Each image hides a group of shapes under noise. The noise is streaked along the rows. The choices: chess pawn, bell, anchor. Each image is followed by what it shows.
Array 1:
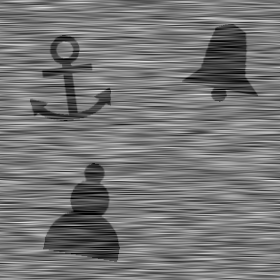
top left: dark anchor; top right: dark bell; bottom left: dark chess pawn
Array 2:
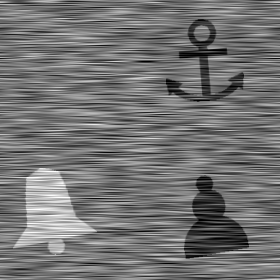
top right: dark anchor; bottom left: light bell; bottom right: dark chess pawn
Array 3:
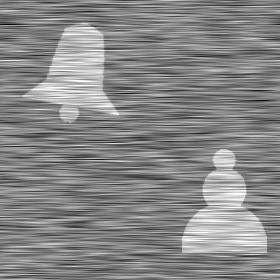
top left: light bell; bottom right: light chess pawn
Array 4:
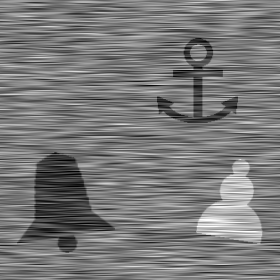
top right: dark anchor; bottom left: dark bell; bottom right: light chess pawn
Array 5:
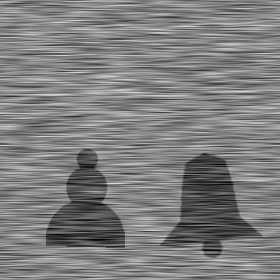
bottom left: dark chess pawn; bottom right: dark bell
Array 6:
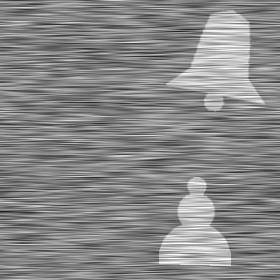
top right: light bell; bottom right: light chess pawn
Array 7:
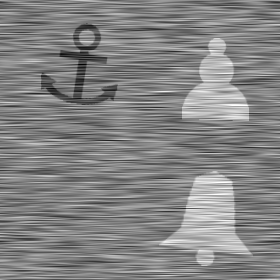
top left: dark anchor; top right: light chess pawn; bottom right: light bell
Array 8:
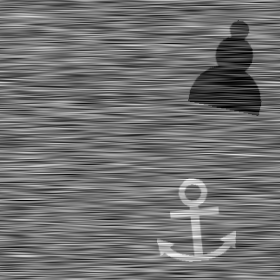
top right: dark chess pawn; bottom right: light anchor
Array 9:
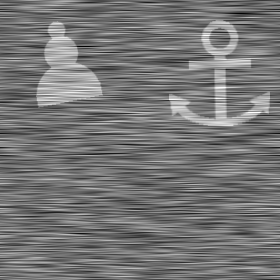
top left: light chess pawn; top right: light anchor
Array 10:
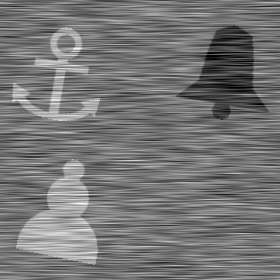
top left: light anchor; top right: dark bell; bottom left: light chess pawn
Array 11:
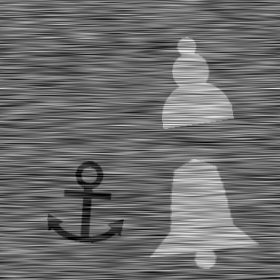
top right: light chess pawn; bottom left: dark anchor; bottom right: light bell
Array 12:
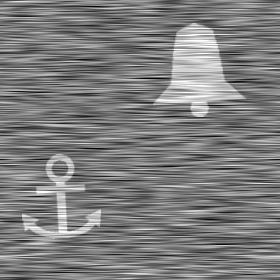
top right: light bell; bottom left: light anchor
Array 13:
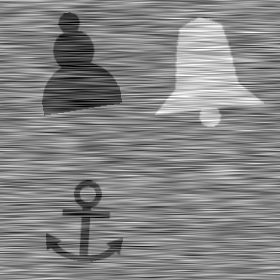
top left: dark chess pawn; top right: light bell; bottom left: dark anchor
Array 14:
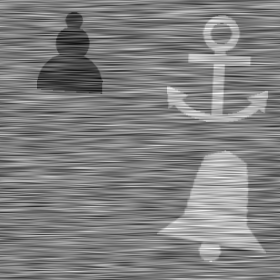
top left: dark chess pawn; top right: light anchor; bottom right: light bell
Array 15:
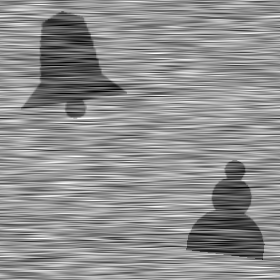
top left: dark bell; bottom right: dark chess pawn
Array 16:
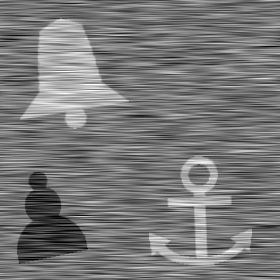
top left: light bell; bottom left: dark chess pawn; bottom right: light anchor
